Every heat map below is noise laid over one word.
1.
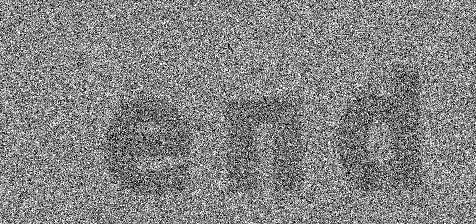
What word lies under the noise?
end
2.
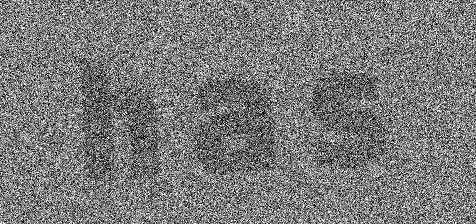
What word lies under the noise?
has
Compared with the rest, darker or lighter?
darker
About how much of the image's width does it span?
two thirds
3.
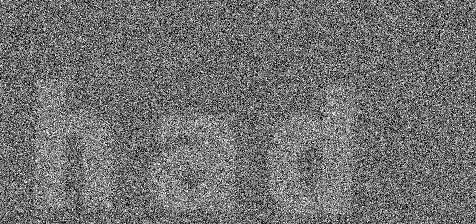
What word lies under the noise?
had
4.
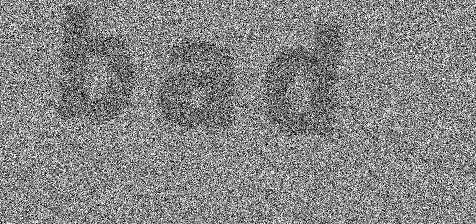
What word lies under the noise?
bad
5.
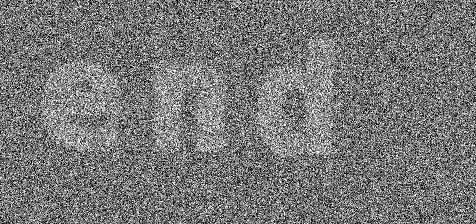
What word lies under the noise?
end
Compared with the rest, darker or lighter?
lighter
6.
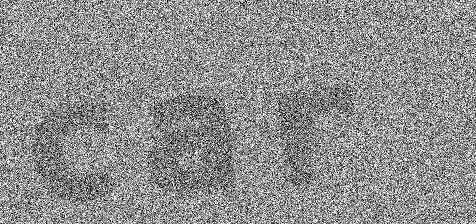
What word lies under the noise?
car
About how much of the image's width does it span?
two thirds
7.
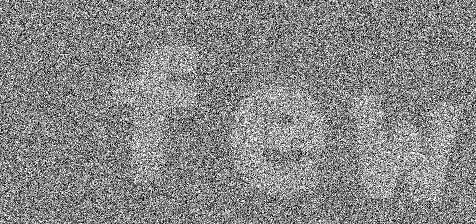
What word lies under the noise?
few
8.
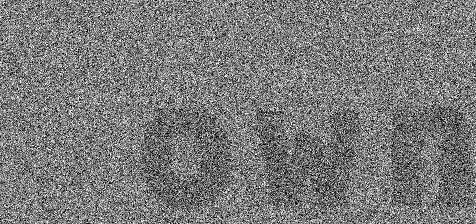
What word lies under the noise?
own
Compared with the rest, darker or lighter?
darker
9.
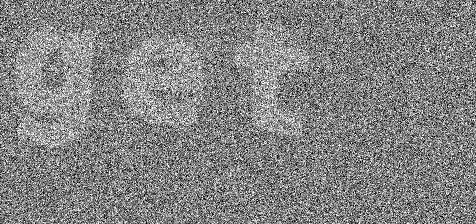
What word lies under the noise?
get
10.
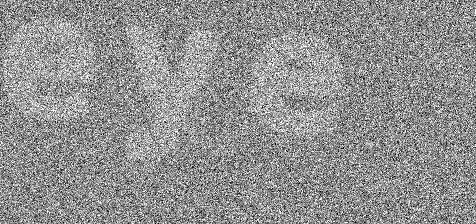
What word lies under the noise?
eye
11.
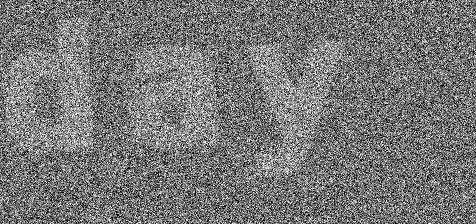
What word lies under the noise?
day
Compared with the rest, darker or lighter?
lighter
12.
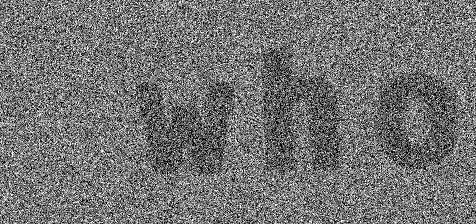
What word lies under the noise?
who
